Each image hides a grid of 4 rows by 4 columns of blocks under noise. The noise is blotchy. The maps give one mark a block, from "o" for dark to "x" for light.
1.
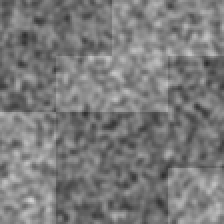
o o x x
o x x o
x o o o
x o o x
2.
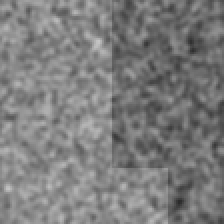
x x o o
x x o o
x x o o
x x x o
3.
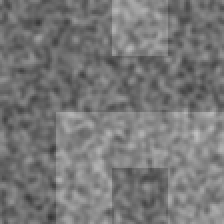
o o x o
o o o o
o x x x
o x o x
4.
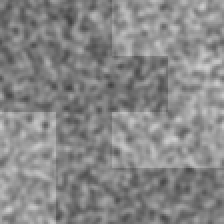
o o x x
o o o x
x o x x
x o o o
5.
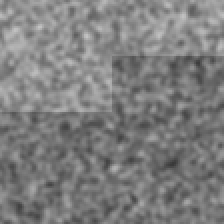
x x x x
x x o o
o o o o
o o o o
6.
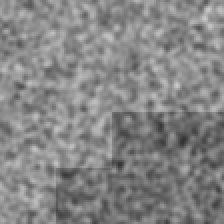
x x x x
x x x x
x x o o
x o o o
